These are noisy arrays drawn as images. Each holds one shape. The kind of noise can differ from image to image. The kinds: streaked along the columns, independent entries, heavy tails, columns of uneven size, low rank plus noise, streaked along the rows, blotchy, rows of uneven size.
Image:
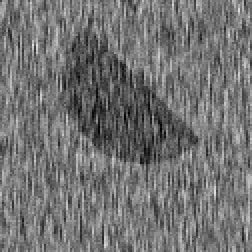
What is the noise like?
streaked along the columns
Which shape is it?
half disc
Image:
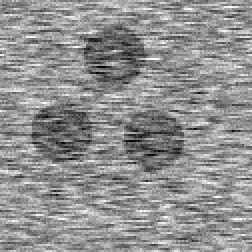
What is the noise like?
streaked along the rows
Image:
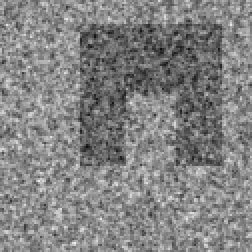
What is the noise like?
blotchy
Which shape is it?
square with a notch
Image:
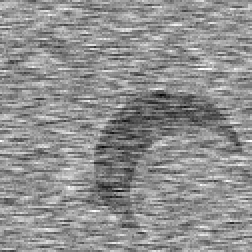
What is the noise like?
streaked along the rows
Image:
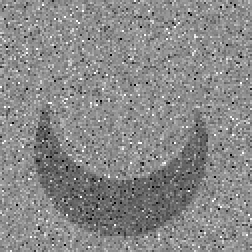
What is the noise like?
heavy tails
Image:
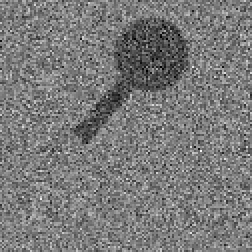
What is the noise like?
low rank plus noise
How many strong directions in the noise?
five to eight
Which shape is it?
lollipop
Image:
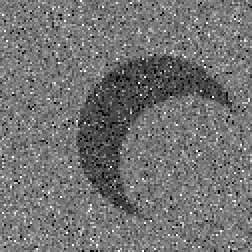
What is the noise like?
heavy tails
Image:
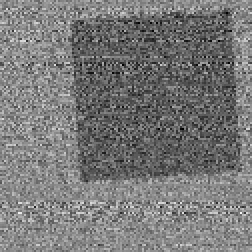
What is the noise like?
rows of uneven size
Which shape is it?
square
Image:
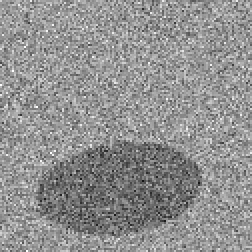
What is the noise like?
independent entries
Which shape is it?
ellipse
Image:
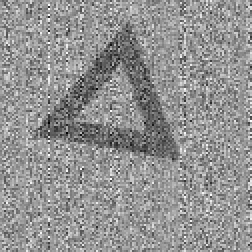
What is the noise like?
columns of uneven size
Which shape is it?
triangle frame
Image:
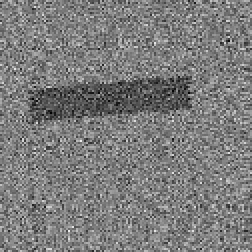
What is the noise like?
low rank plus noise
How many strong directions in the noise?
three or four
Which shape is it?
bar
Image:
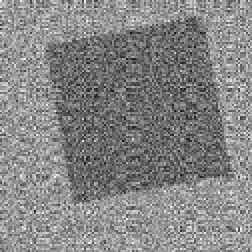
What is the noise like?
low rank plus noise
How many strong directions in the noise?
one
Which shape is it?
square
